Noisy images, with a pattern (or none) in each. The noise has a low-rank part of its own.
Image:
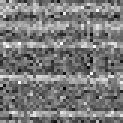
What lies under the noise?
bands of rows
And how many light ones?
5
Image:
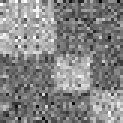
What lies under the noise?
blocks along the diagonal
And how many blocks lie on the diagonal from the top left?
3
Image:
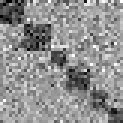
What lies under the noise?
blocks along the diagonal
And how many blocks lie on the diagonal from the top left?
6
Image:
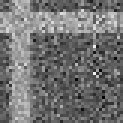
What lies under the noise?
bands of rows crossing bands of columns
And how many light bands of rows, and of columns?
1 and 1
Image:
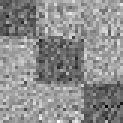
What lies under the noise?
blocks along the diagonal
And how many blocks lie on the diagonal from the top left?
3
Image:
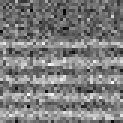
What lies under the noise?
bands of rows
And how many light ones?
5
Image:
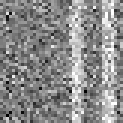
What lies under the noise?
bands of columns
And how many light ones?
2
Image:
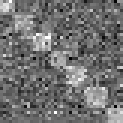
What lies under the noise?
blocks along the diagonal
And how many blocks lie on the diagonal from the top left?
7
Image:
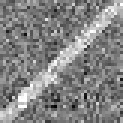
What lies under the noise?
a diagonal band
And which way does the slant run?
bottom left to top right
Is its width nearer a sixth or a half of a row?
a sixth
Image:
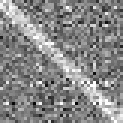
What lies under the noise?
a diagonal band
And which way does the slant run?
top left to bottom right
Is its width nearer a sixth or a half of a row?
a sixth
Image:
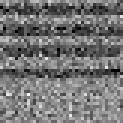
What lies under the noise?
bands of rows
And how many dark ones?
4
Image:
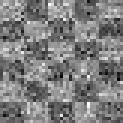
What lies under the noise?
a checkerboard
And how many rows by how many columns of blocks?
6 by 5
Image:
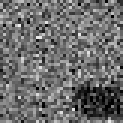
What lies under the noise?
one block
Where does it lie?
bottom right
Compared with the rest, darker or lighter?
darker
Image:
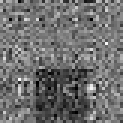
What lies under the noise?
one block
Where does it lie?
bottom middle
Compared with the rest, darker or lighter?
darker
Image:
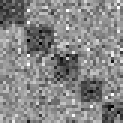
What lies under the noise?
blocks along the diagonal
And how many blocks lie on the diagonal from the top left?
5
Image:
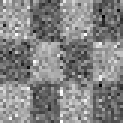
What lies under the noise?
a checkerboard
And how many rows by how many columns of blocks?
3 by 4
